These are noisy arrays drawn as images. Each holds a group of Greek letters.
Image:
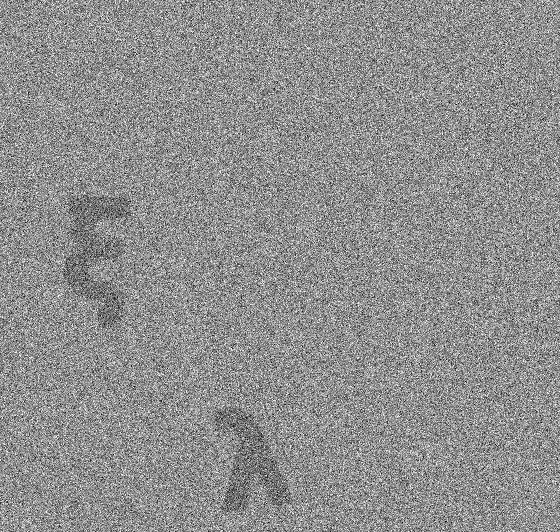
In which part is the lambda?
bottom middle
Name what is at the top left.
nothing
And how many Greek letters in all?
2
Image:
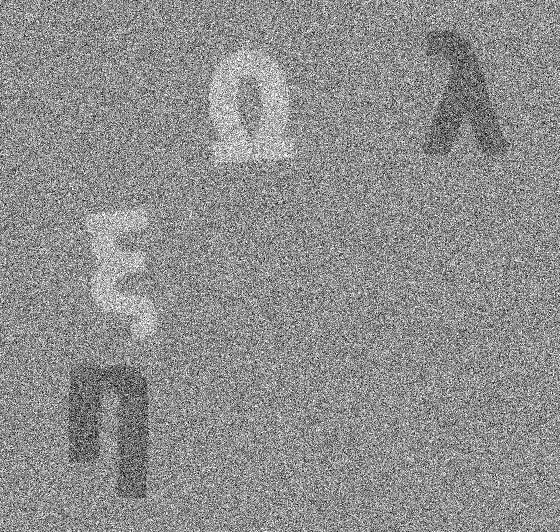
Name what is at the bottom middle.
nothing
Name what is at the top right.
lambda
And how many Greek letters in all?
4
